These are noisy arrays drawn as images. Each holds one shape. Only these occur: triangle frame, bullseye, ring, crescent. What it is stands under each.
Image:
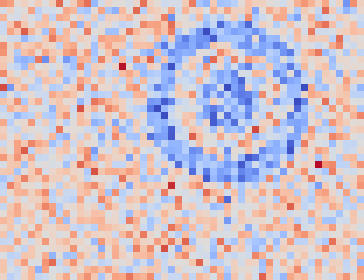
bullseye
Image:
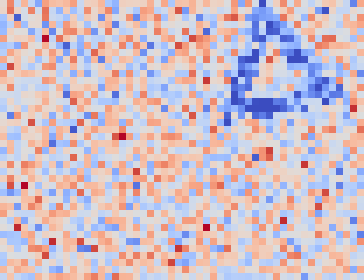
triangle frame
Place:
top right
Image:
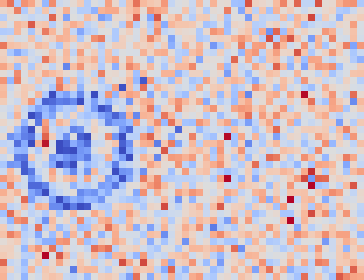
bullseye
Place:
middle left
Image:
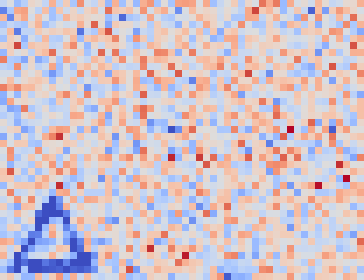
triangle frame
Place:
bottom left
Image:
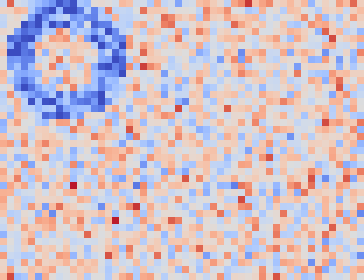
ring
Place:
top left
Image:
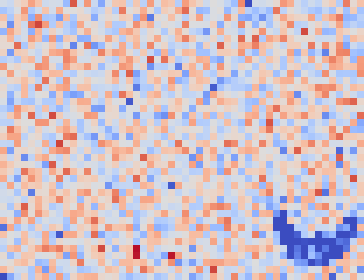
crescent
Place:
bottom right
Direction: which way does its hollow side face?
up
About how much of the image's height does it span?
a quarter
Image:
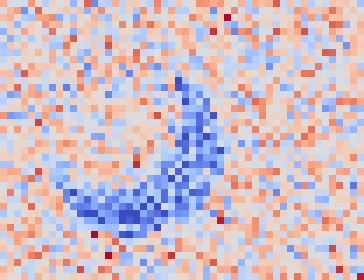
crescent
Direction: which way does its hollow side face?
up and left
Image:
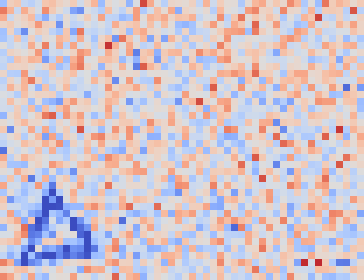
triangle frame
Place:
bottom left
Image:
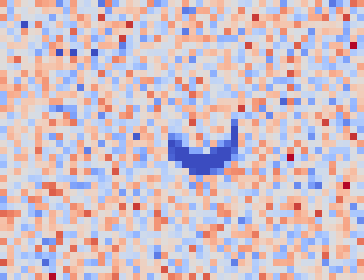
crescent
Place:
centre
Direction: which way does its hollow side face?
up
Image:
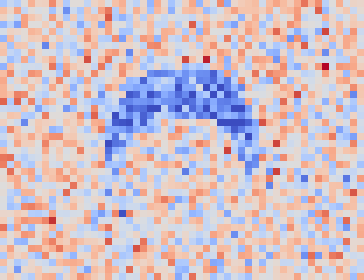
crescent
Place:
centre
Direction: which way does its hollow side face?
down
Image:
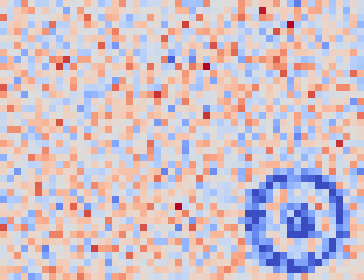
bullseye
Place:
bottom right
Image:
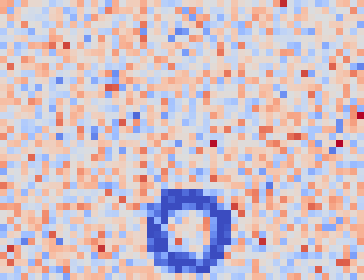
ring
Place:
bottom middle
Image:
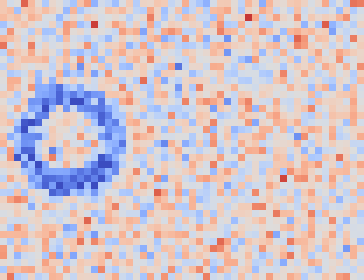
ring
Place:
middle left
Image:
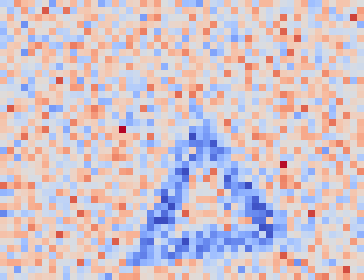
triangle frame
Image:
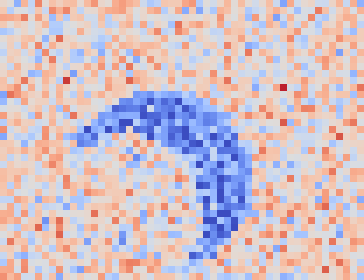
crescent
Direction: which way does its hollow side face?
down and left
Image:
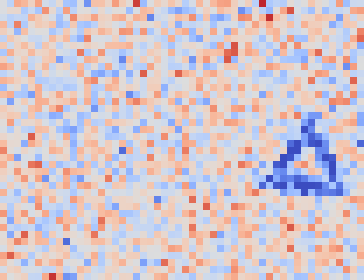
triangle frame
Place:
middle right
